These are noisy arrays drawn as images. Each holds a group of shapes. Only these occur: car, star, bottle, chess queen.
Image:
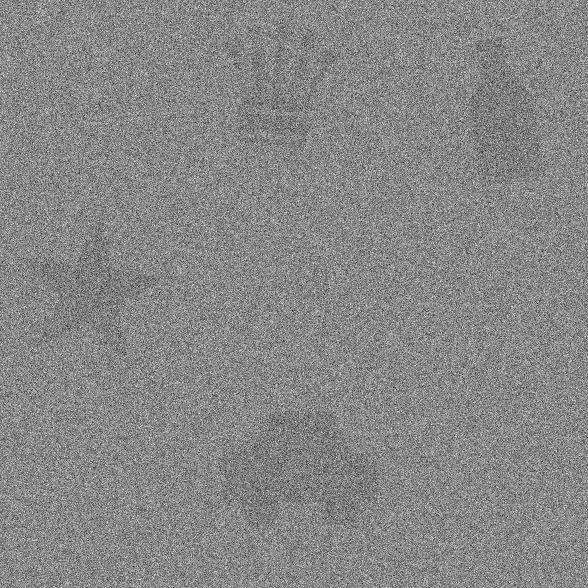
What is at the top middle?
chess queen
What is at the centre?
nothing
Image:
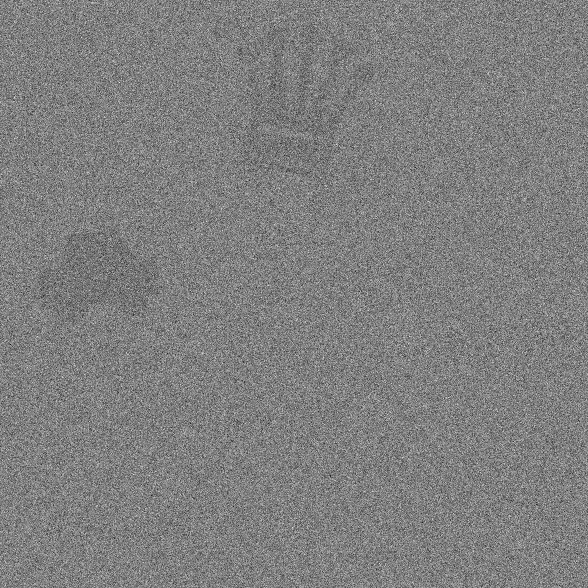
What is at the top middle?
chess queen
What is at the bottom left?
nothing
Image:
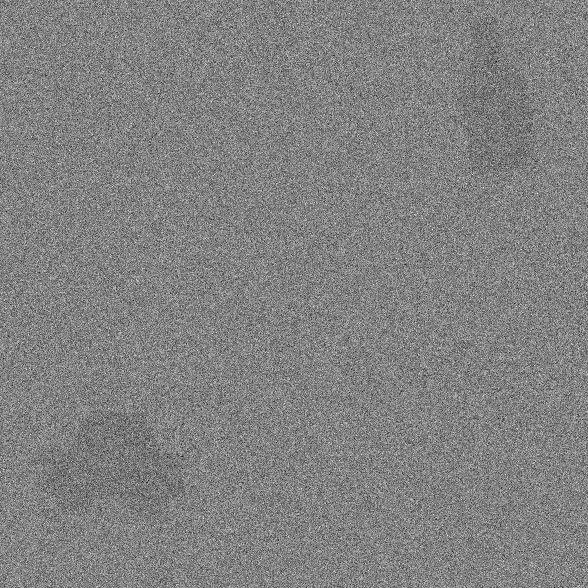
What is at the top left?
nothing
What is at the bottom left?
car
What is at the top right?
bottle
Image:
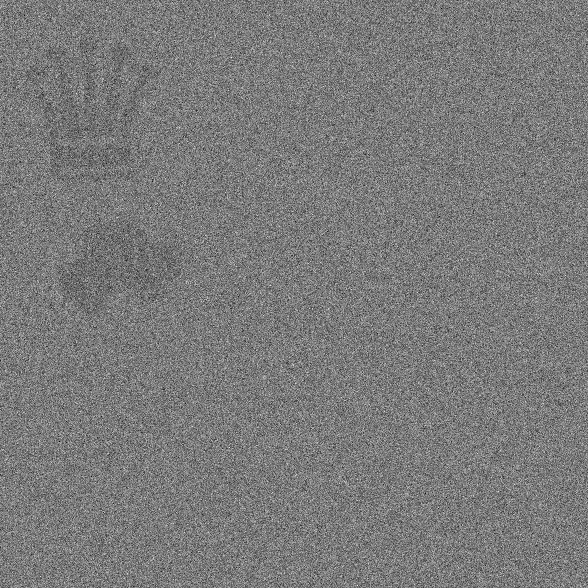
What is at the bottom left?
nothing
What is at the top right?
nothing
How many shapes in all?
2
